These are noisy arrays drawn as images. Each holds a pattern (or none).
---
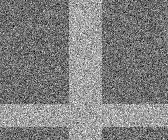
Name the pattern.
bands of rows crossing bands of columns
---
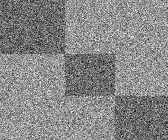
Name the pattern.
blocks along the diagonal
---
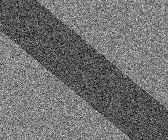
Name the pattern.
a diagonal band
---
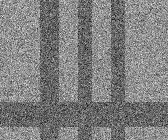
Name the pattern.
bands of rows crossing bands of columns
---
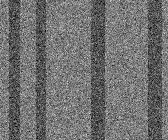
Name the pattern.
bands of columns
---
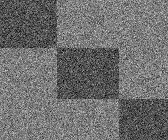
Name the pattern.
blocks along the diagonal
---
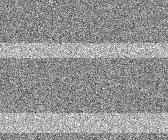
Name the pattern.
bands of rows
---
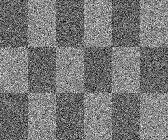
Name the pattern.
a checkerboard
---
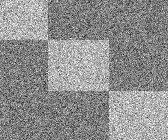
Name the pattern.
blocks along the diagonal
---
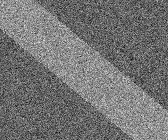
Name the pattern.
a diagonal band
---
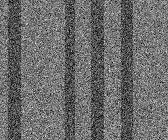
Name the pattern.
bands of columns
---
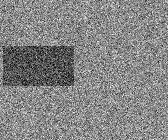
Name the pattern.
one block
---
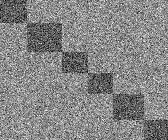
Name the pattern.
blocks along the diagonal
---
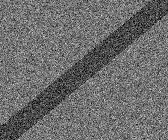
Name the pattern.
a diagonal band
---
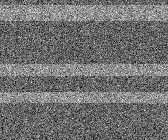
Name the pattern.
bands of rows
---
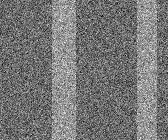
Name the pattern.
bands of columns
